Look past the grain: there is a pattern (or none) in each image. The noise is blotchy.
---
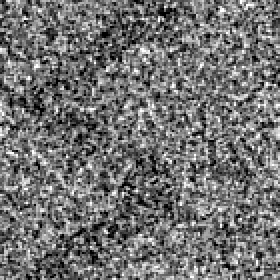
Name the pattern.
a wavy band
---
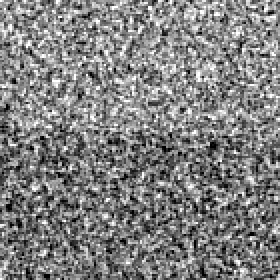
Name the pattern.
a sharp edge
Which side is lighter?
top
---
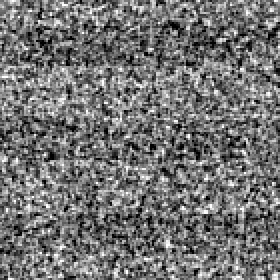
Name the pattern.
horizontal stripes
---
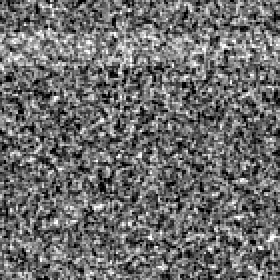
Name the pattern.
one horizontal stripe
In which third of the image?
top
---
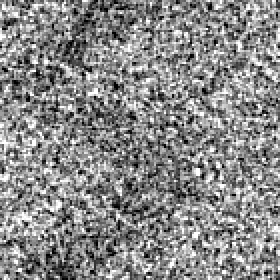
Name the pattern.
a wavy band
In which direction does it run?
top to bottom
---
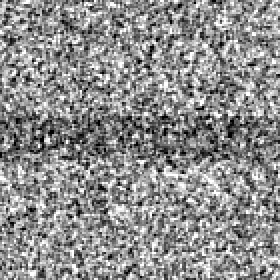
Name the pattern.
one horizontal stripe
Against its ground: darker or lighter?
darker
